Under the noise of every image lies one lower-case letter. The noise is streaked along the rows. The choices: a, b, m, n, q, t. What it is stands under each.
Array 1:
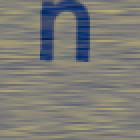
dark n, top middle
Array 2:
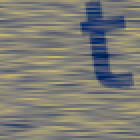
dark t
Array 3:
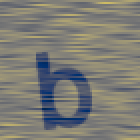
dark b
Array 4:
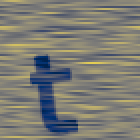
dark t
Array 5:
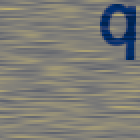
dark q, top right
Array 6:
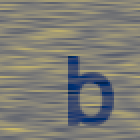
dark b
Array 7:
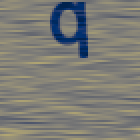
dark q, top middle
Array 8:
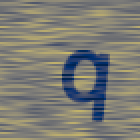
dark q
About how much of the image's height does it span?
half
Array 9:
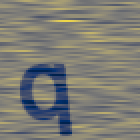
dark q
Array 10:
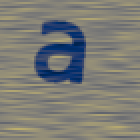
dark a
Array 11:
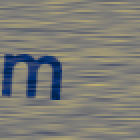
dark m, middle left
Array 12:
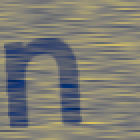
dark n
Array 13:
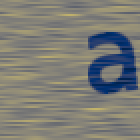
dark a, middle right
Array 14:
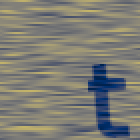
dark t
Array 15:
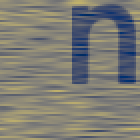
dark n
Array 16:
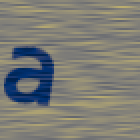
dark a, middle left
